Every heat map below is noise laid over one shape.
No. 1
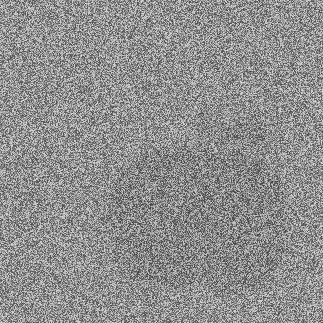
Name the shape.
apple
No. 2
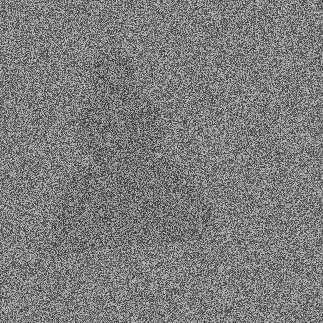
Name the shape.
chess pawn
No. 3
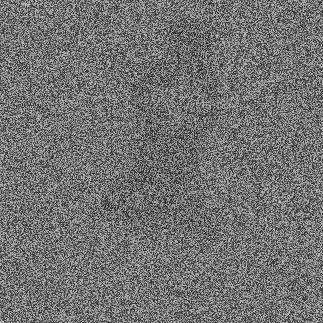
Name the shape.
chess bishop
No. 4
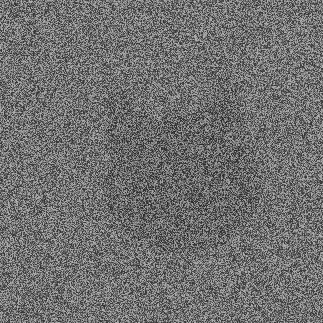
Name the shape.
cat's head
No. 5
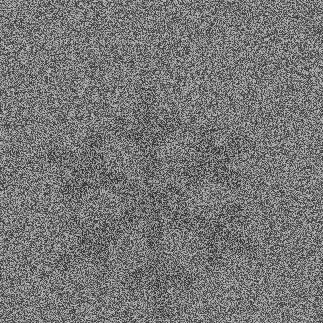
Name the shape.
snowflake
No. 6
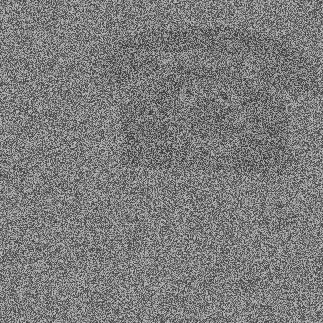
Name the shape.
telephone
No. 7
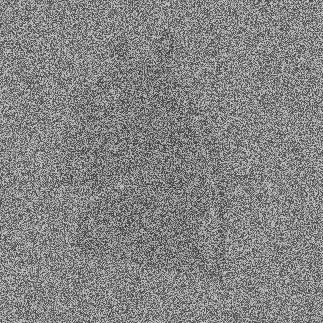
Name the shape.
chess knight
